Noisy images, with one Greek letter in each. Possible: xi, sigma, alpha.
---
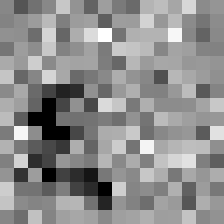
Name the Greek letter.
xi
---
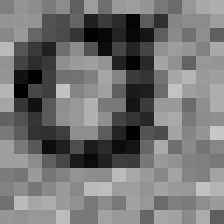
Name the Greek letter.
sigma
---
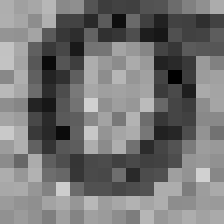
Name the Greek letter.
sigma
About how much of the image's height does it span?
nearly all
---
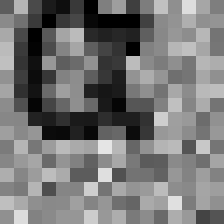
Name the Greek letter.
alpha
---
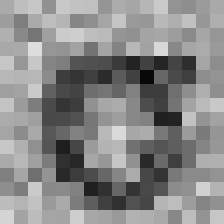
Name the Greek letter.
sigma
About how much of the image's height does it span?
two thirds
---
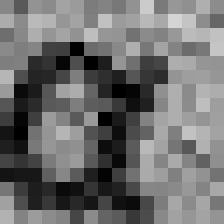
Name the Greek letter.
alpha
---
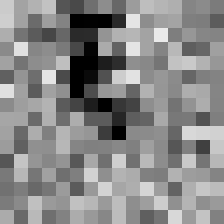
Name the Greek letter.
xi
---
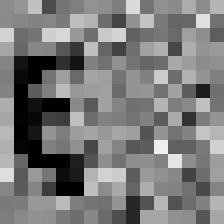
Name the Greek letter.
xi
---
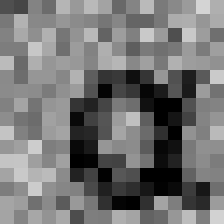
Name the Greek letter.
alpha
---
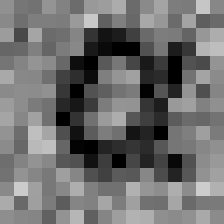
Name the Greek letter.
alpha
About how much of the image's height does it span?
two thirds
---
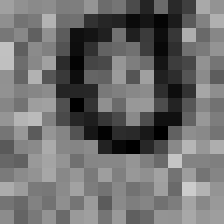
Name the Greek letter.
sigma
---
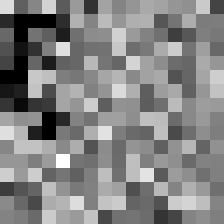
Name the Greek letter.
xi
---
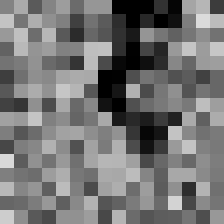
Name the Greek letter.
xi
